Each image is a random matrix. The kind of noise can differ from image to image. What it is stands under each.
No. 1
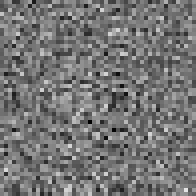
low rank plus noise
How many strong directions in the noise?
one
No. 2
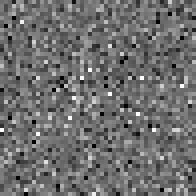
heavy tails
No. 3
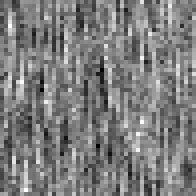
streaked along the columns
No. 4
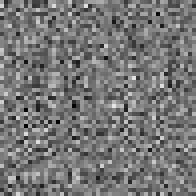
low rank plus noise
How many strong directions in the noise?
one
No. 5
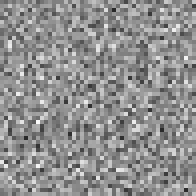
low rank plus noise
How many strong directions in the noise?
five to eight
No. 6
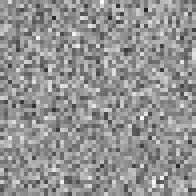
independent entries
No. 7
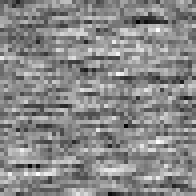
streaked along the rows
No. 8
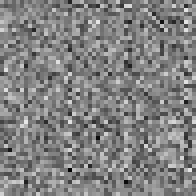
low rank plus noise
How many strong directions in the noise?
one
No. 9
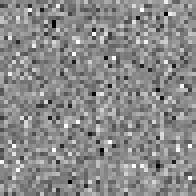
heavy tails
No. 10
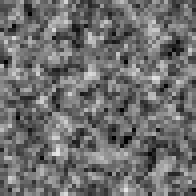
blotchy
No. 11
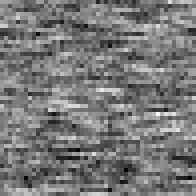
streaked along the rows
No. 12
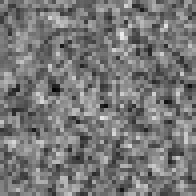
blotchy
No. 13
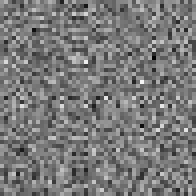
low rank plus noise
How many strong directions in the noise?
three or four
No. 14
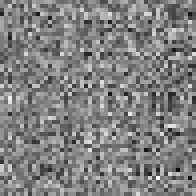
low rank plus noise
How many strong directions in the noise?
three or four
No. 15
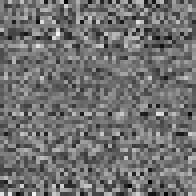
rows of uneven size
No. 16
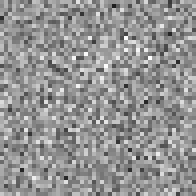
independent entries
